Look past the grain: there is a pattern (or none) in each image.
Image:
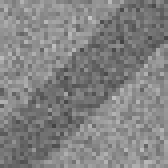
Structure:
a diagonal band
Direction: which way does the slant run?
bottom left to top right
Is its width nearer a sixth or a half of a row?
a half
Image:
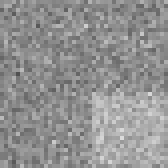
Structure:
one block
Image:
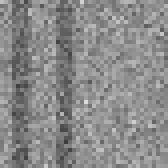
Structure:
bands of columns
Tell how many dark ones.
2
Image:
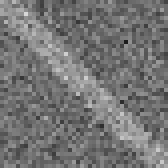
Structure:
a diagonal band
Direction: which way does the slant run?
top left to bottom right
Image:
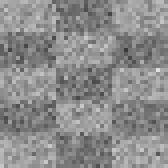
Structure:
a checkerboard
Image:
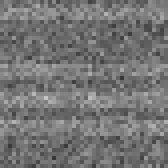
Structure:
bands of rows
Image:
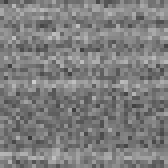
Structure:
bands of rows
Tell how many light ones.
5
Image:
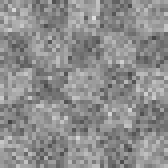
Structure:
a checkerboard
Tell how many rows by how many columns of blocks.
5 by 5
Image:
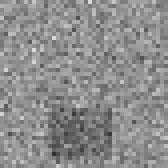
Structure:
one block
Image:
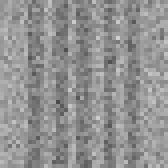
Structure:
bands of columns
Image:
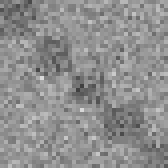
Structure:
blocks along the diagonal
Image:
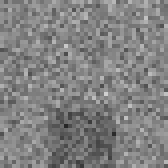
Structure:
one block
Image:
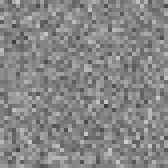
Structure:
only noise
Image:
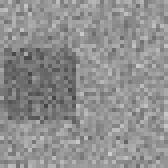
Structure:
one block
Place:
middle left
